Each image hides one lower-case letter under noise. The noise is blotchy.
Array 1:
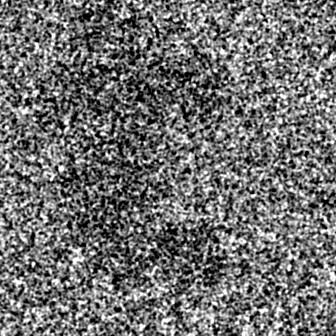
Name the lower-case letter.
t
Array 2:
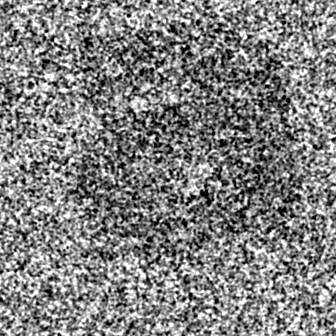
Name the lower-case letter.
a
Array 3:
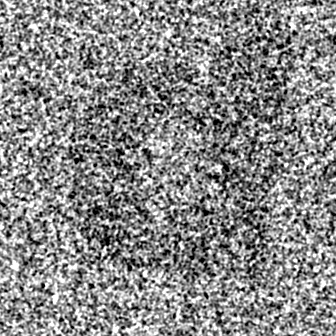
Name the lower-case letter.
d
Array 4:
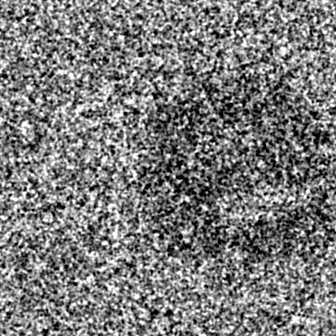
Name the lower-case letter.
e
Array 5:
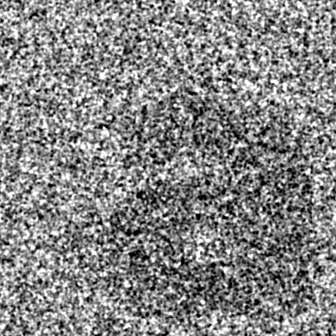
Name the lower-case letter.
a
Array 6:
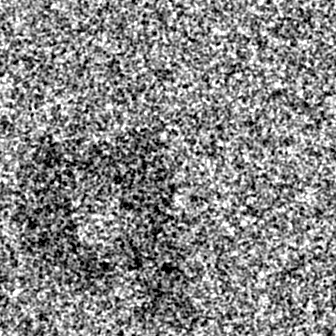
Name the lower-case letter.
q
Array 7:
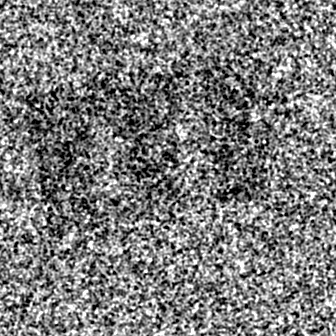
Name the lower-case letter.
m
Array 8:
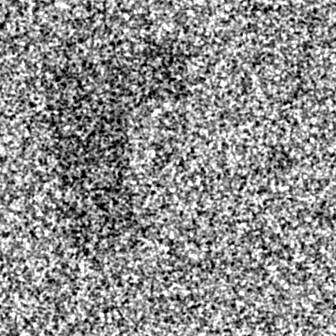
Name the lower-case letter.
r
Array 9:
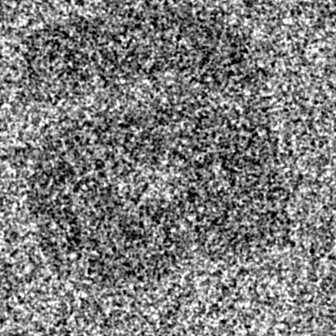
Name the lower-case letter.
a
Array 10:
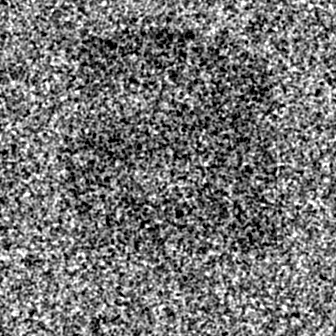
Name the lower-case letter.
a
